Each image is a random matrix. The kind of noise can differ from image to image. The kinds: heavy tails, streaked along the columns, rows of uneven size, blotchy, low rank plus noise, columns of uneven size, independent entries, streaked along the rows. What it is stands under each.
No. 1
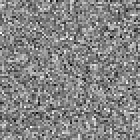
independent entries
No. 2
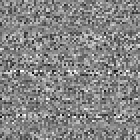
rows of uneven size
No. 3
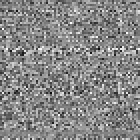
rows of uneven size
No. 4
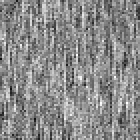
streaked along the columns
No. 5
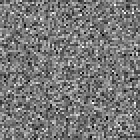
independent entries
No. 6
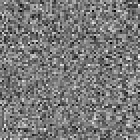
low rank plus noise
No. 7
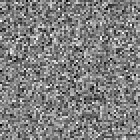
independent entries
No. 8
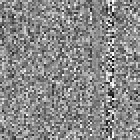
columns of uneven size
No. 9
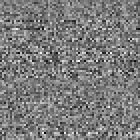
rows of uneven size
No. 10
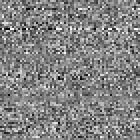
rows of uneven size
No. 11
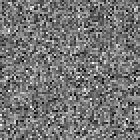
low rank plus noise
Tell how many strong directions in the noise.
one
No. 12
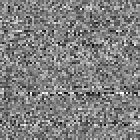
rows of uneven size
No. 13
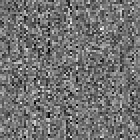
columns of uneven size
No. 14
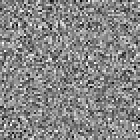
low rank plus noise
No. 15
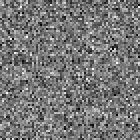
low rank plus noise
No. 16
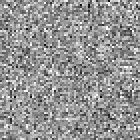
low rank plus noise
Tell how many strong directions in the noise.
five to eight
